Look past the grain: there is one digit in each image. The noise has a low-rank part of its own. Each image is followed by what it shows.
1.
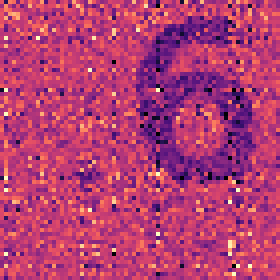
6
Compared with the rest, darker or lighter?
darker
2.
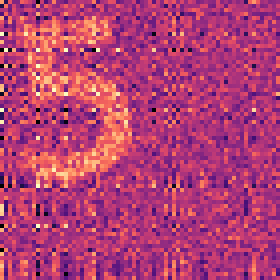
5
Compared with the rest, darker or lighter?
lighter
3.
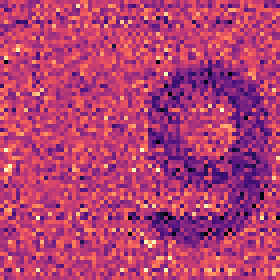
9
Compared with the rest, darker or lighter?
darker
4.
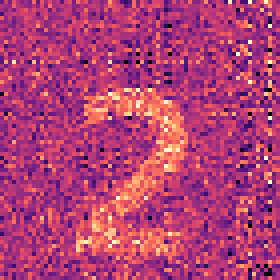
2
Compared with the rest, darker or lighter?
lighter
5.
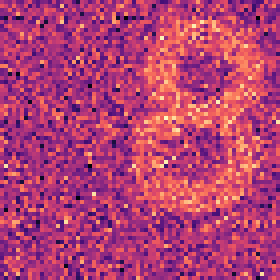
8
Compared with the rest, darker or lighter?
lighter
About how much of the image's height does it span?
two thirds
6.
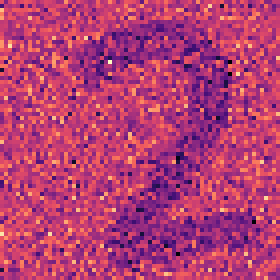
2
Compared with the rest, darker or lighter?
darker
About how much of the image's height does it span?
nearly all
